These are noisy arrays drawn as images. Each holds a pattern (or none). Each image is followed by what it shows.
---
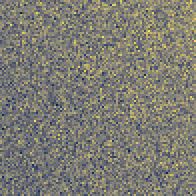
a smooth slope
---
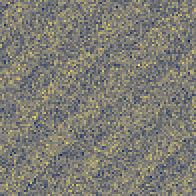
diagonal stripes
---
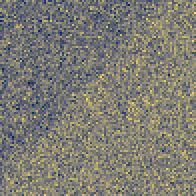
a sharp edge
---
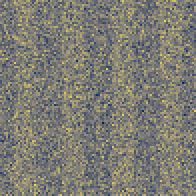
vertical stripes
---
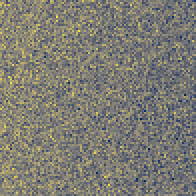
a smooth slope
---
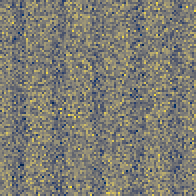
vertical stripes
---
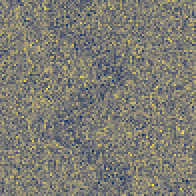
a wavy band
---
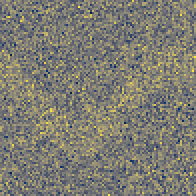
a wavy band
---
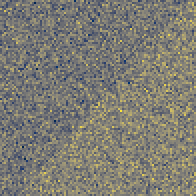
a sharp edge
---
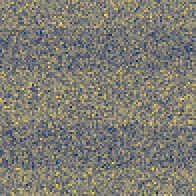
horizontal stripes
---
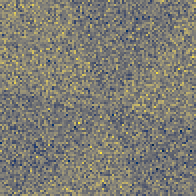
spokes from one point
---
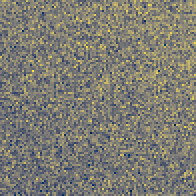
a smooth slope
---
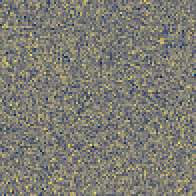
only noise
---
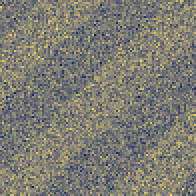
diagonal stripes
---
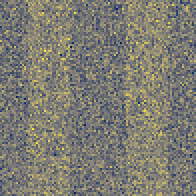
vertical stripes
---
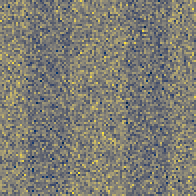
vertical stripes
